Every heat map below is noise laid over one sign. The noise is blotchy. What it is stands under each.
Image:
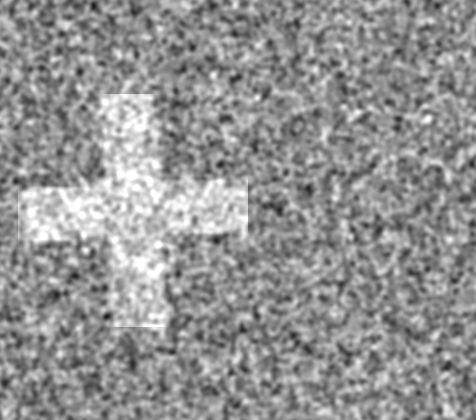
plus sign
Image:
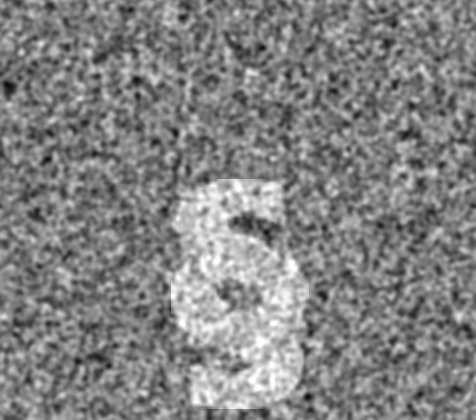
section sign
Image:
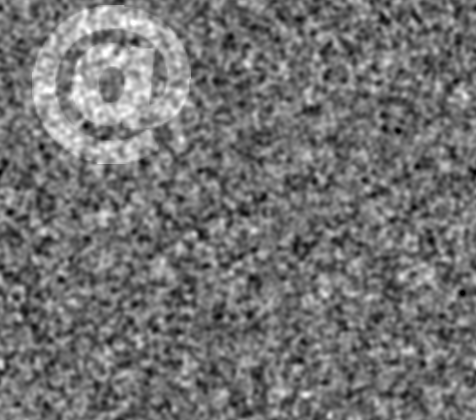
at sign
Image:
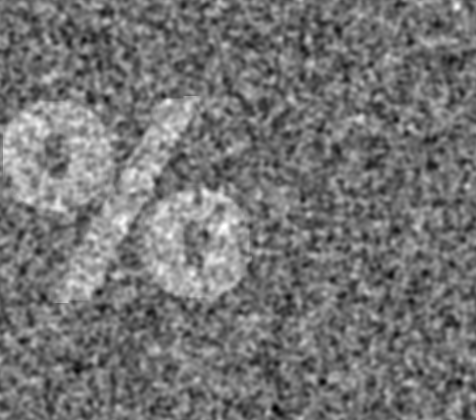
percent sign
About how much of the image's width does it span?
half
